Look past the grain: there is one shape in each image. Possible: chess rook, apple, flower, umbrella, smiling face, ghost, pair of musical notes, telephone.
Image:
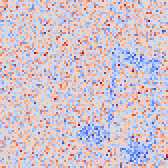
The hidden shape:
pair of musical notes
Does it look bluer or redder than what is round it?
bluer
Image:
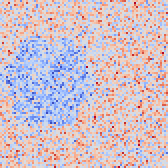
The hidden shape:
flower
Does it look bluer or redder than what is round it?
bluer
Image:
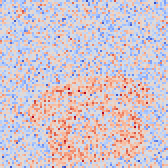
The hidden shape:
telephone
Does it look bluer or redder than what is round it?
redder
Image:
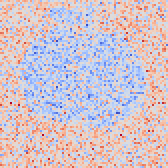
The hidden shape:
apple
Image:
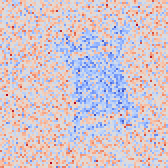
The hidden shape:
chess rook
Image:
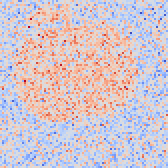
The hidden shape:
apple
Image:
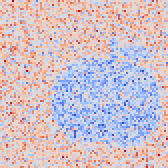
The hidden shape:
apple
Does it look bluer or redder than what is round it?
bluer
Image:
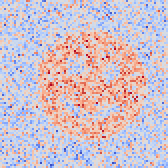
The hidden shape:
smiling face
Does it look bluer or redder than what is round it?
redder
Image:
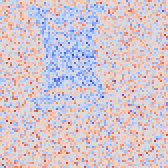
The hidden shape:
chess rook
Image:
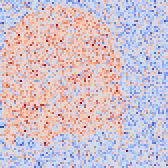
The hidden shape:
ghost
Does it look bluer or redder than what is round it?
redder
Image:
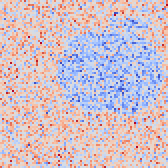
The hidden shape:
apple
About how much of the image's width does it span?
two thirds
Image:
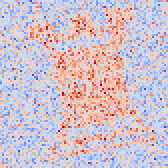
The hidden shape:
chess rook
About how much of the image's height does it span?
nearly all
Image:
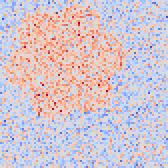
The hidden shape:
flower
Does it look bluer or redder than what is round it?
redder
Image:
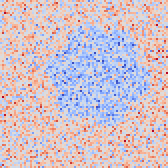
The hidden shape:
flower
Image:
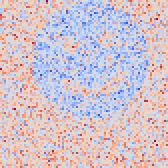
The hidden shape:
smiling face
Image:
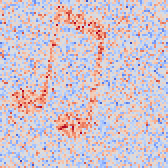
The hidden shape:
pair of musical notes
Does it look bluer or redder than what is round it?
redder
